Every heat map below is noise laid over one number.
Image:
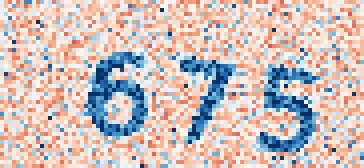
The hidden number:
675
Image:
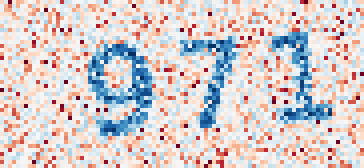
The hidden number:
971
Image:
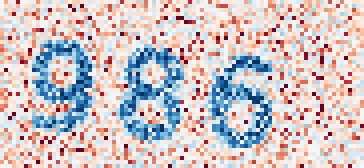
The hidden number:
986
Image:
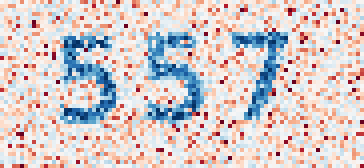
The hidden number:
557
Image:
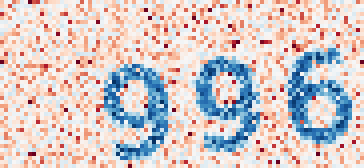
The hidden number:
996
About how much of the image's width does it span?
two thirds
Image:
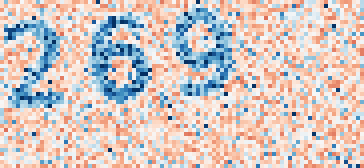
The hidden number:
269
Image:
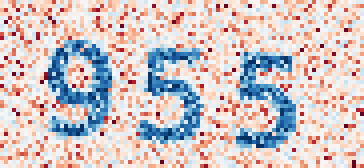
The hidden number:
955
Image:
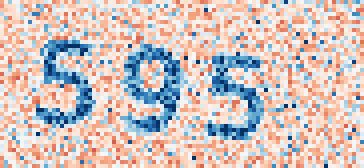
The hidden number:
595
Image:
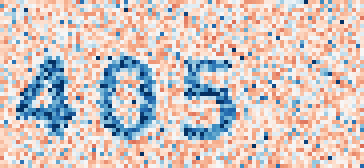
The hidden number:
405
